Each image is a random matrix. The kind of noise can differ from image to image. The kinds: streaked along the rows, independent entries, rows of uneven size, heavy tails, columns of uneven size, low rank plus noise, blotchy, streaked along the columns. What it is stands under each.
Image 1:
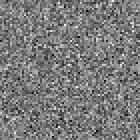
independent entries
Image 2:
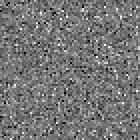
heavy tails
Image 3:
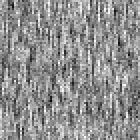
streaked along the columns
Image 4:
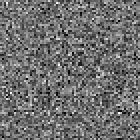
low rank plus noise
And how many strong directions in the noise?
five to eight
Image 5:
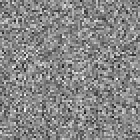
low rank plus noise
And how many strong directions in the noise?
one
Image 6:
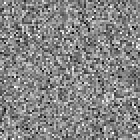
independent entries
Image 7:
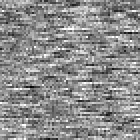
streaked along the rows
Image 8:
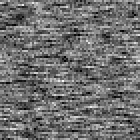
streaked along the rows
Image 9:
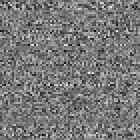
rows of uneven size
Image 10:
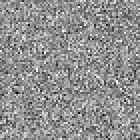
independent entries
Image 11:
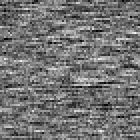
streaked along the rows
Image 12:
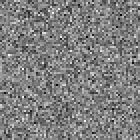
independent entries
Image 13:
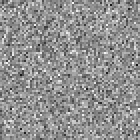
independent entries
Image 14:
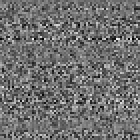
rows of uneven size
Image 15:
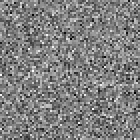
independent entries
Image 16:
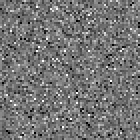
heavy tails
